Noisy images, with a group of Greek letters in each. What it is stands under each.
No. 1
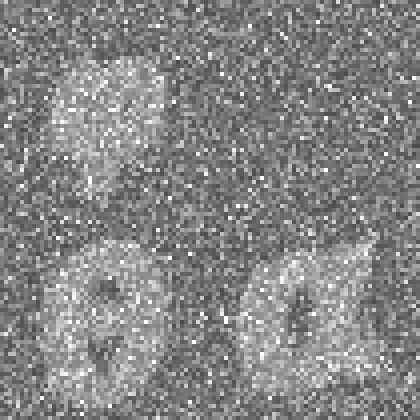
top left: phi; bottom left: theta; bottom right: alpha
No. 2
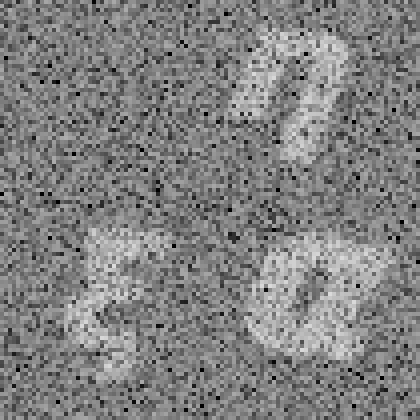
top right: eta; bottom left: xi; bottom right: alpha
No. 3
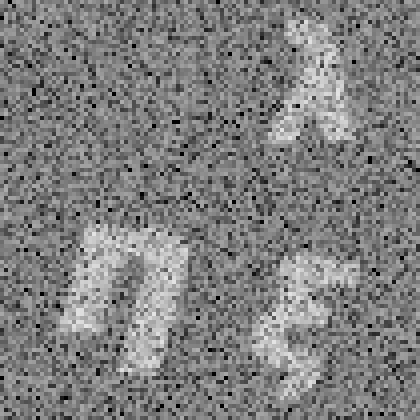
top right: lambda; bottom left: eta; bottom right: xi
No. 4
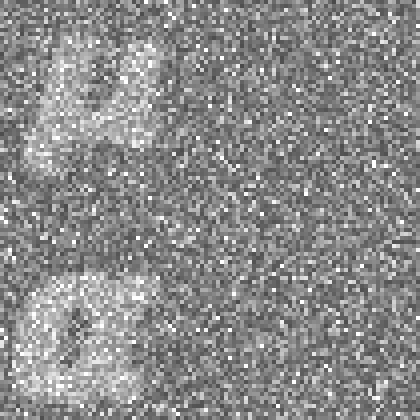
top left: mu; bottom left: alpha
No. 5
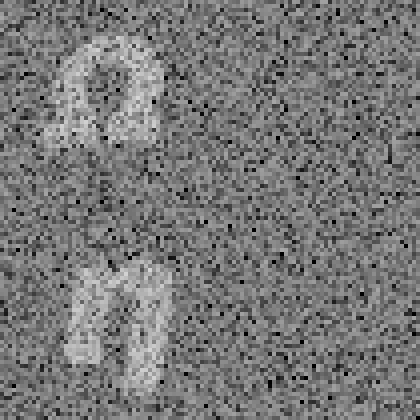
top left: omega; bottom left: eta
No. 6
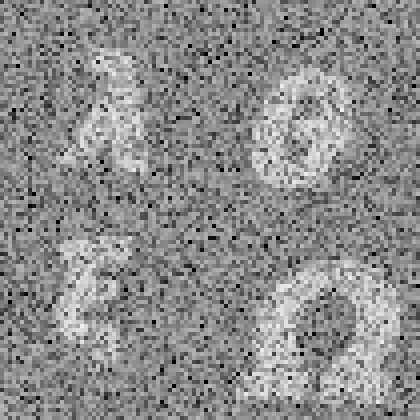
top left: lambda; top right: theta; bottom left: xi; bottom right: omega
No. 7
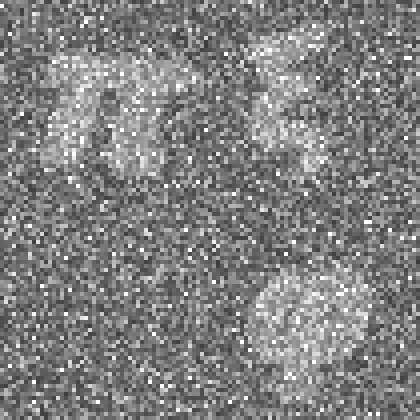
top left: pi; top right: xi; bottom right: phi
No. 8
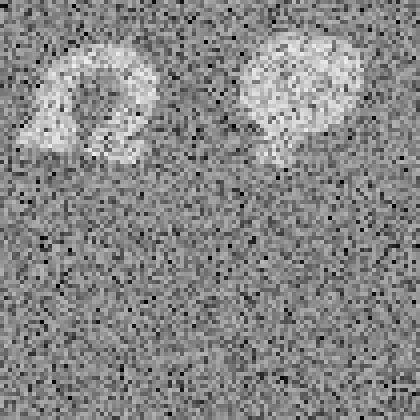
top left: omega; top right: phi
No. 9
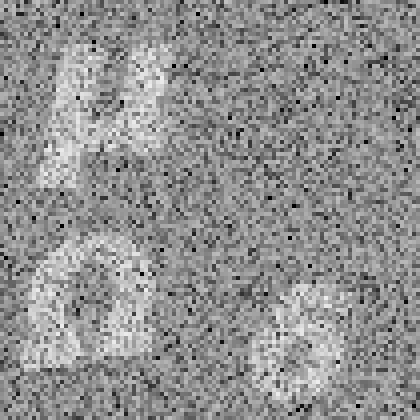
top left: mu; bottom left: omega; bottom right: delta
